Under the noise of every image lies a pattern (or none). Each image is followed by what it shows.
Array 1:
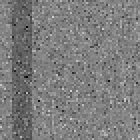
one vertical stripe
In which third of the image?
left
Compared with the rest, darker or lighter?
darker
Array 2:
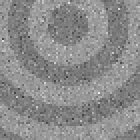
rings round one point
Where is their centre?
top middle
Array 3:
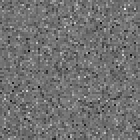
only noise
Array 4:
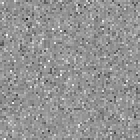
only noise
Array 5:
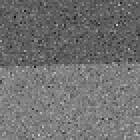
a sharp edge
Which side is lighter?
bottom
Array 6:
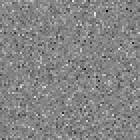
only noise
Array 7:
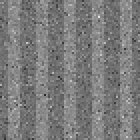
vertical stripes
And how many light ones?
5
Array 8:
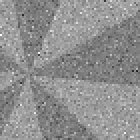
spokes from one point
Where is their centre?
middle left
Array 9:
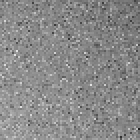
a smooth slope
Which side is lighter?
bottom left
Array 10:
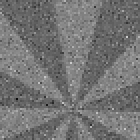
spokes from one point
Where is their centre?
bottom middle
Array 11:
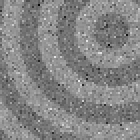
rings round one point
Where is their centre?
top right
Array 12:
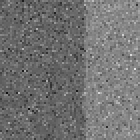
a sharp edge
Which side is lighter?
right
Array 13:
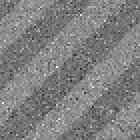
diagonal stripes
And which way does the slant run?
bottom left to top right
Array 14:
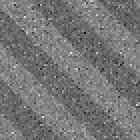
diagonal stripes
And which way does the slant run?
top left to bottom right
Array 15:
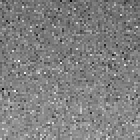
a smooth slope
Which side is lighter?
bottom
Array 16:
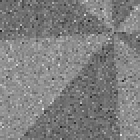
spokes from one point
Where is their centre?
top right
